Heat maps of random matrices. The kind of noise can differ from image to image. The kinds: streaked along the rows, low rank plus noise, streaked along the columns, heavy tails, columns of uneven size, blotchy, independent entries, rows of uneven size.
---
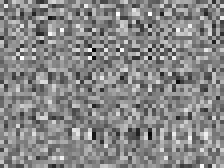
low rank plus noise
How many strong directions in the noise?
two
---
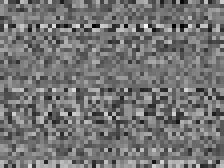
rows of uneven size
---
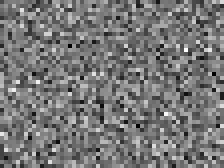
independent entries
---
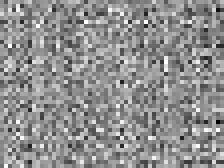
low rank plus noise
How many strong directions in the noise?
three or four
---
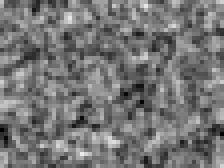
blotchy
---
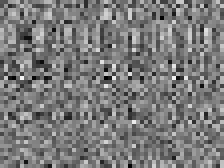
low rank plus noise
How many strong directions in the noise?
two
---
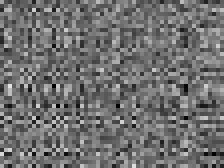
low rank plus noise
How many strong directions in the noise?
one
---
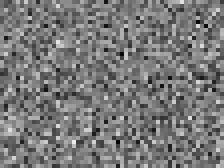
low rank plus noise
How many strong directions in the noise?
five to eight
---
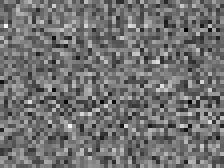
low rank plus noise
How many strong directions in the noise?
five to eight
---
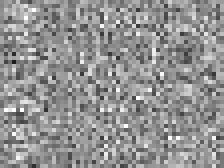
low rank plus noise
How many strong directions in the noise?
three or four
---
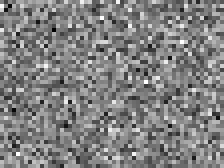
independent entries
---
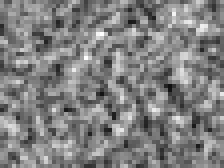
blotchy
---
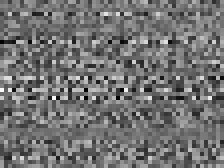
rows of uneven size
